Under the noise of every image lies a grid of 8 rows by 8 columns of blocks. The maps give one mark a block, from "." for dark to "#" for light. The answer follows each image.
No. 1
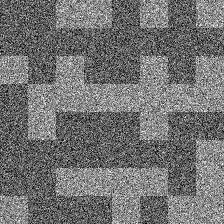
. . # # . # . #
. . . . . . . .
# . # . . # . #
. # # # # # # #
. # . . . # . .
. . . . . . . #
. . # # # # . #
# . . . # . # #
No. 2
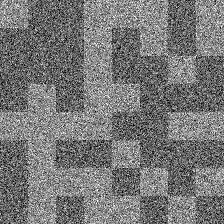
# . . # # # . #
. . . # . # . #
. . . # . . # .
. # . # # . . .
# # # # . . # #
. # . . # . . .
. # # # . # . #
. # . # # . # .
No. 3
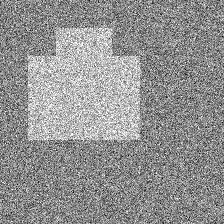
. . . . . . . .
. . # # . . . .
. # # # # . . .
. # # # # . . .
. # # # # . . .
. . . . . . . .
. . . . . . . .
. . . . . . . .
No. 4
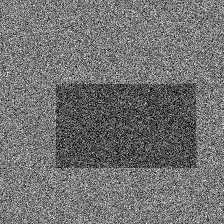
# # # # # # # #
# # # # # # # #
# # # # # # # #
# # . . . . . #
# # . . . . . #
# # . . . . . #
# # # # # # # #
# # # # # # # #
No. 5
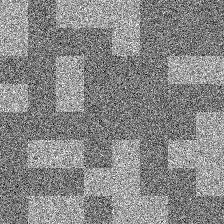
# . # # # . . .
# . . . # . . .
. . # . . . # #
# . # . . . . .
. . . . . . . #
. # # . # . # #
. . . # # . . #
. # # . # # . .
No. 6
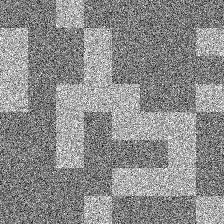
. . # . . . . .
# . . # . . . #
# . . # . . . .
# . # # # . . #
. . # . # # # .
. . # . . . # .
. . . . # # # .
. . . # . . . #
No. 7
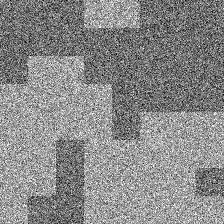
. . . # # . . .
. . . . . . . .
. # # . . . . .
# # # # . . . .
# # # # . # # #
# # . # # # # #
# # . # # # # .
# . . # # # # #
